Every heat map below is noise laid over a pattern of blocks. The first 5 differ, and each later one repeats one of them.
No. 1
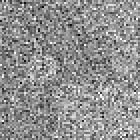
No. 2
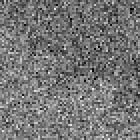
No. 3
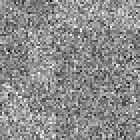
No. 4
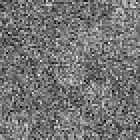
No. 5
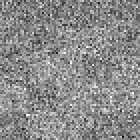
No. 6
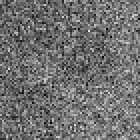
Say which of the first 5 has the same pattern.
1
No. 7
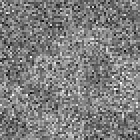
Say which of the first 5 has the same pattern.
5
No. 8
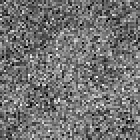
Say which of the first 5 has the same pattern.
5
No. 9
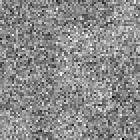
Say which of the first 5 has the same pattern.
4
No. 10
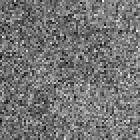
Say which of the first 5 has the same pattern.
1
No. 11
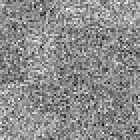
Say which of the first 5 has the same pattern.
3
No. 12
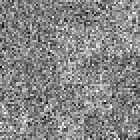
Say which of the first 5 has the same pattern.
4
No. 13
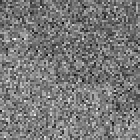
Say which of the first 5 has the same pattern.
2
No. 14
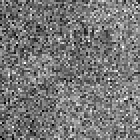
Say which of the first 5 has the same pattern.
1
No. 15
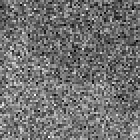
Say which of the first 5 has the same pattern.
2
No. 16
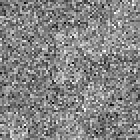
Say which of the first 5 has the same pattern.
4
